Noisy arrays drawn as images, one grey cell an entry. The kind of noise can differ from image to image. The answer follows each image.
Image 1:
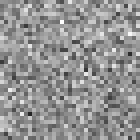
independent entries
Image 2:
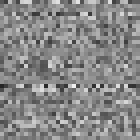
rows of uneven size
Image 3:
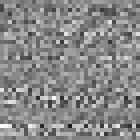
rows of uneven size
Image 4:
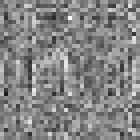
low rank plus noise
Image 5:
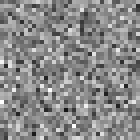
independent entries
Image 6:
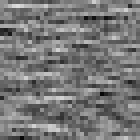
streaked along the rows
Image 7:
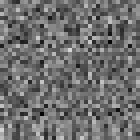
low rank plus noise
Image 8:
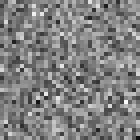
independent entries
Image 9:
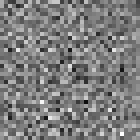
low rank plus noise
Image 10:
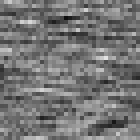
streaked along the rows
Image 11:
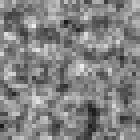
blotchy
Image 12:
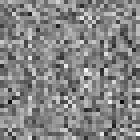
low rank plus noise
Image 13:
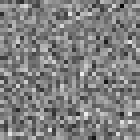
independent entries
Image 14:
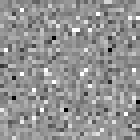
heavy tails
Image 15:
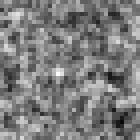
blotchy
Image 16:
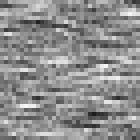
streaked along the rows
